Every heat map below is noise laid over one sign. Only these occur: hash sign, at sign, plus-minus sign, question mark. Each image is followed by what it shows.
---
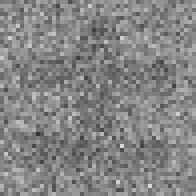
plus-minus sign
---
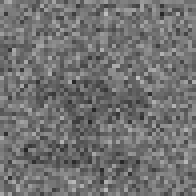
plus-minus sign
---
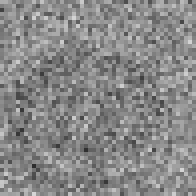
at sign
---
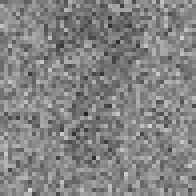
question mark
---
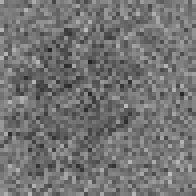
hash sign
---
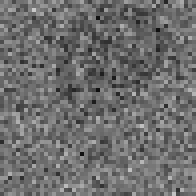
at sign
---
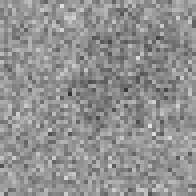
hash sign
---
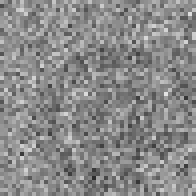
at sign
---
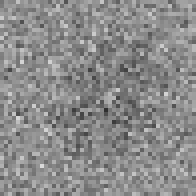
hash sign
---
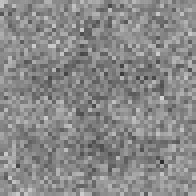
plus-minus sign
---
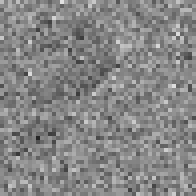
question mark
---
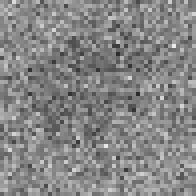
hash sign
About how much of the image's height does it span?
two thirds
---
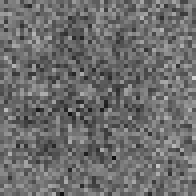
hash sign
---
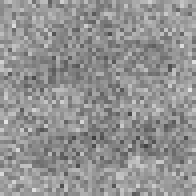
plus-minus sign
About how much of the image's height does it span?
nearly all
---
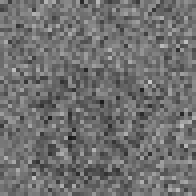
at sign
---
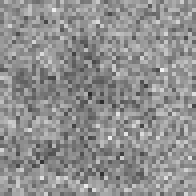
plus-minus sign
